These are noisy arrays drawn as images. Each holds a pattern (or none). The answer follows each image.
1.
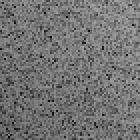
a smooth slope
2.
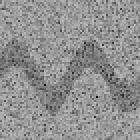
a wavy band
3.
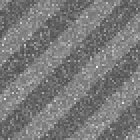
diagonal stripes
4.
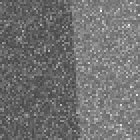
a sharp edge
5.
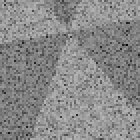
spokes from one point
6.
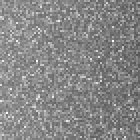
a smooth slope
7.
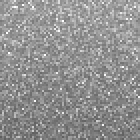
a smooth slope
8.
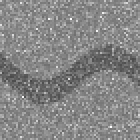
a wavy band
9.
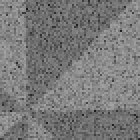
spokes from one point
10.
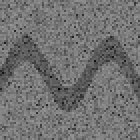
a wavy band
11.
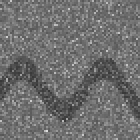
a wavy band
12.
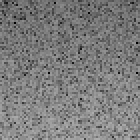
a smooth slope
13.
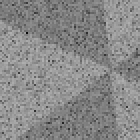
spokes from one point
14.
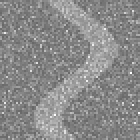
a wavy band
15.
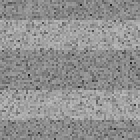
horizontal stripes
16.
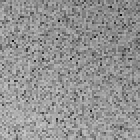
a smooth slope
